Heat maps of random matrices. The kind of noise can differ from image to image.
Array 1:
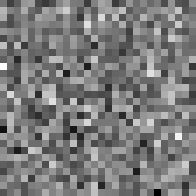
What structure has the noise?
independent entries
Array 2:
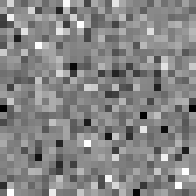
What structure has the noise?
heavy tails
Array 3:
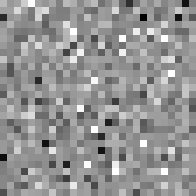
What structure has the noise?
heavy tails
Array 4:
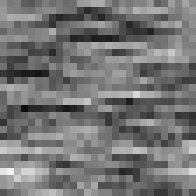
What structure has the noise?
streaked along the rows
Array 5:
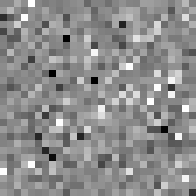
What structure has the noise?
heavy tails
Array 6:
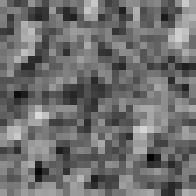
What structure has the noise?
blotchy
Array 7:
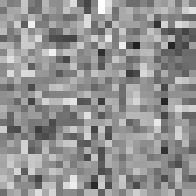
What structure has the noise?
low rank plus noise
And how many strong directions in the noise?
five to eight
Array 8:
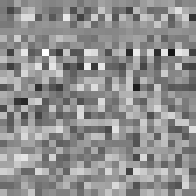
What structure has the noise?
rows of uneven size
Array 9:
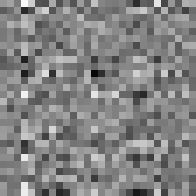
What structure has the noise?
low rank plus noise
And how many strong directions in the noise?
one
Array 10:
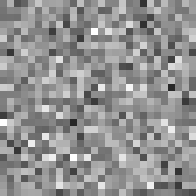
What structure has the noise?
independent entries
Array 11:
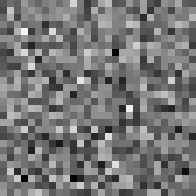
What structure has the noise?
independent entries
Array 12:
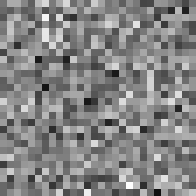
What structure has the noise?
low rank plus noise
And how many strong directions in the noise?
five to eight
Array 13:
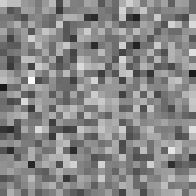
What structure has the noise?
low rank plus noise
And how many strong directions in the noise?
three or four
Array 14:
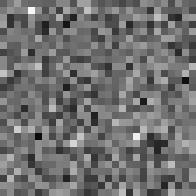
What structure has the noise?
independent entries
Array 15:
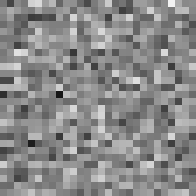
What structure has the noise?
low rank plus noise
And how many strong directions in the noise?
three or four
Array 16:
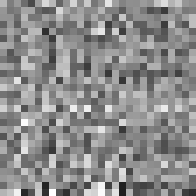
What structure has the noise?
low rank plus noise
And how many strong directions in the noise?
two
